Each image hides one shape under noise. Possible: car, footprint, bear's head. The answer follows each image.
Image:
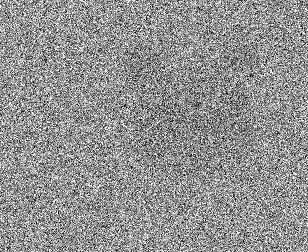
bear's head
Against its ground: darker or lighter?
darker
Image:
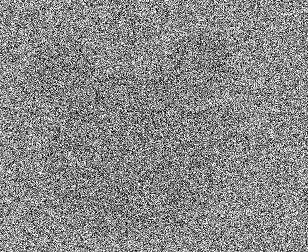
bear's head
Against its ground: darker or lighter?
darker
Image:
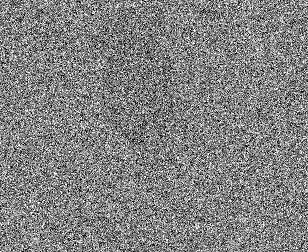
footprint
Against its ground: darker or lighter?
darker
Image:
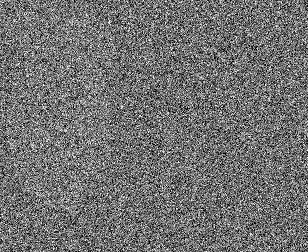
footprint
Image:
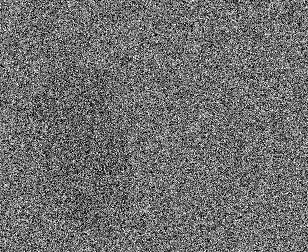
footprint
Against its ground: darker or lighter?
darker
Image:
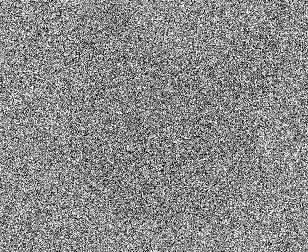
bear's head
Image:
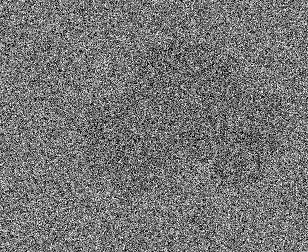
car
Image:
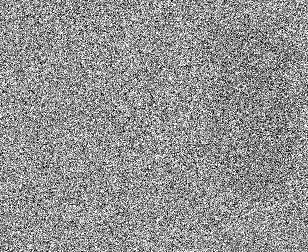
footprint
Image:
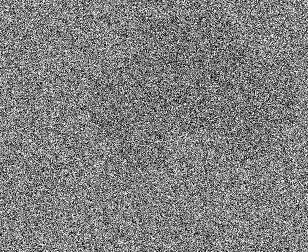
car
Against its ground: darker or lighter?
darker
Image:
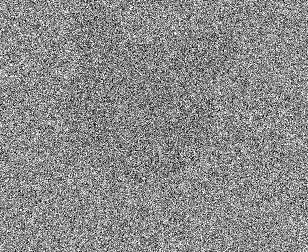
bear's head
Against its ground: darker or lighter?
darker
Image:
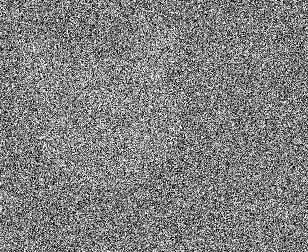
bear's head
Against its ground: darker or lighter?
lighter
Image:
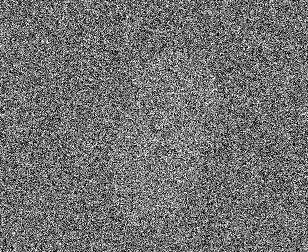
footprint
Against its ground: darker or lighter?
lighter
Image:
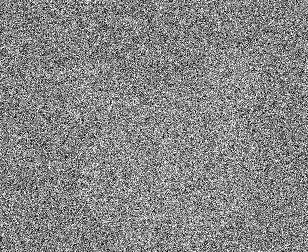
bear's head
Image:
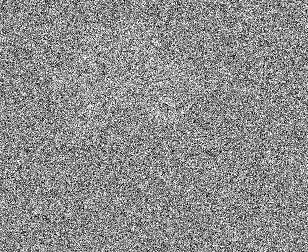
car
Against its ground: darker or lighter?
lighter
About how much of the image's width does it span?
half
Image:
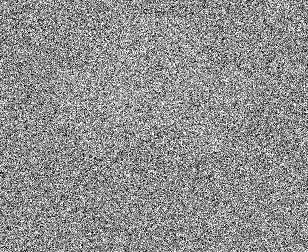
car
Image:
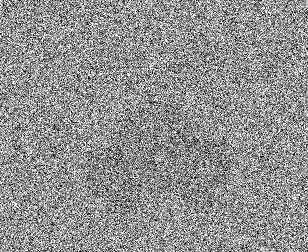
car
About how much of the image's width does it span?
half
